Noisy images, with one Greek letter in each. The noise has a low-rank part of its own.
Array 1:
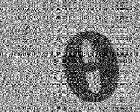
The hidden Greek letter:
theta
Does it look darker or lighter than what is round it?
darker
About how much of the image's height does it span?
two thirds
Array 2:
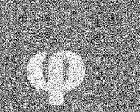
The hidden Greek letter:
phi
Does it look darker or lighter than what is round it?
lighter
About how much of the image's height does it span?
half
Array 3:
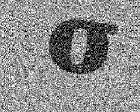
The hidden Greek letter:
sigma
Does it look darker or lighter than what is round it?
darker
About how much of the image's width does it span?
half
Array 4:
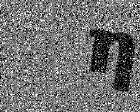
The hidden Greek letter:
eta
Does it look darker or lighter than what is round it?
darker
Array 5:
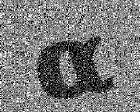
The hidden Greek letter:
alpha
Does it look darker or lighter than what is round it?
darker
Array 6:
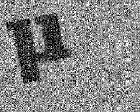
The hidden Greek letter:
mu
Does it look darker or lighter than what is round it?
darker
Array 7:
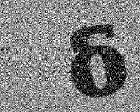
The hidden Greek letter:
delta
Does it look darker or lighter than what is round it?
darker
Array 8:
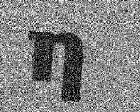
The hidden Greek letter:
eta
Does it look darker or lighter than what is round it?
darker
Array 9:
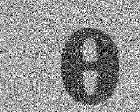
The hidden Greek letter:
theta
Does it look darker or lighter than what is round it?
darker
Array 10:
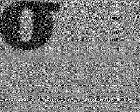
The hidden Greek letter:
sigma
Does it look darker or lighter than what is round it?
darker
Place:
top left
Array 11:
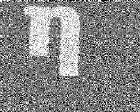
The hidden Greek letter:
eta
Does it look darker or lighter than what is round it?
lighter
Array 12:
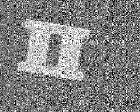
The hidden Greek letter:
pi
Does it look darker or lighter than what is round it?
lighter
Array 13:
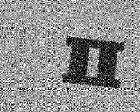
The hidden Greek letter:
pi
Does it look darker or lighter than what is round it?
darker
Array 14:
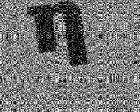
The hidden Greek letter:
eta
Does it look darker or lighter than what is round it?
darker
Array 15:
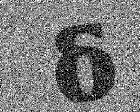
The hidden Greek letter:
delta
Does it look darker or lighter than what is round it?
darker
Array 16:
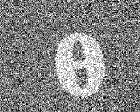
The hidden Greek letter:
theta
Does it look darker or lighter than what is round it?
lighter
